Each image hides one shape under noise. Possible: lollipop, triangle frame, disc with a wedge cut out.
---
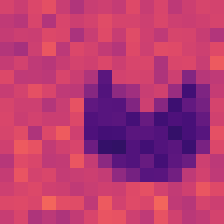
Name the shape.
disc with a wedge cut out
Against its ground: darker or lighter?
darker
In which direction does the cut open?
up
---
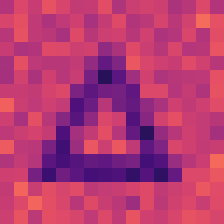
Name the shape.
triangle frame
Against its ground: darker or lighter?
darker
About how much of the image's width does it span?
two thirds
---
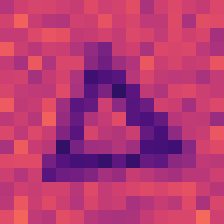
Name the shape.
triangle frame
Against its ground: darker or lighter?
darker
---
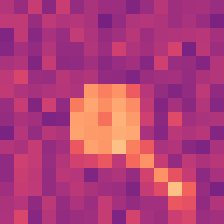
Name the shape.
lollipop
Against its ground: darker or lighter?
lighter
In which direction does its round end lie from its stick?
up and left
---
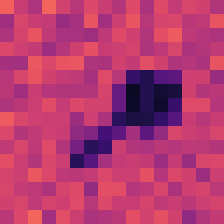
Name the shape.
lollipop
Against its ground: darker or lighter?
darker
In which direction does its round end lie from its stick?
up and right
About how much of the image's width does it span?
half
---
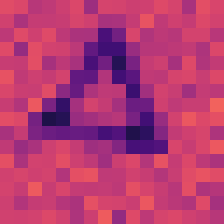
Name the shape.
triangle frame
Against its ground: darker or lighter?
darker
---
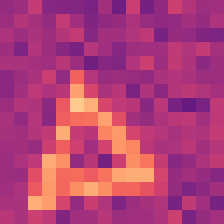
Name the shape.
triangle frame
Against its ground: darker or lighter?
lighter
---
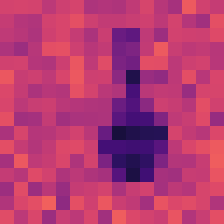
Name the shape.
lollipop
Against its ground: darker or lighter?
darker
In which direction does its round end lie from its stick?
down
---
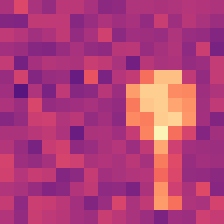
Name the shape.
lollipop
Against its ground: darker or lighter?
lighter
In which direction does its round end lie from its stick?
up
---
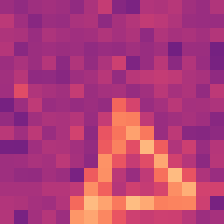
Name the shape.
triangle frame
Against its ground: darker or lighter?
lighter
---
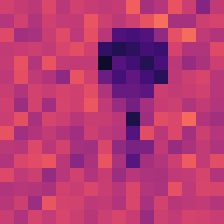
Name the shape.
lollipop
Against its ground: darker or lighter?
darker
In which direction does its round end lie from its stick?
up
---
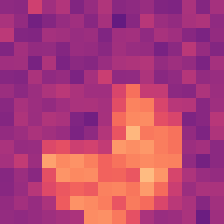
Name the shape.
disc with a wedge cut out
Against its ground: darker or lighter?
lighter
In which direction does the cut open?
up and left
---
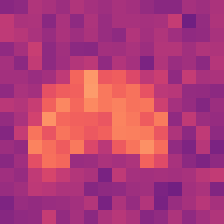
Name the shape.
disc with a wedge cut out
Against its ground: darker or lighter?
lighter
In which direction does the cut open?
down
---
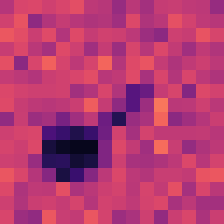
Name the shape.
lollipop
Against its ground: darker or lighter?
darker
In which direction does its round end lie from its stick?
down and left
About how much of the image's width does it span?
half
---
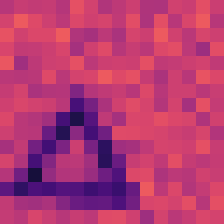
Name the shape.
triangle frame
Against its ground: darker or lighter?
darker
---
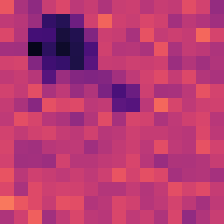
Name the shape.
lollipop
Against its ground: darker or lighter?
darker
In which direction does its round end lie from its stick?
up and left
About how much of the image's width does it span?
half
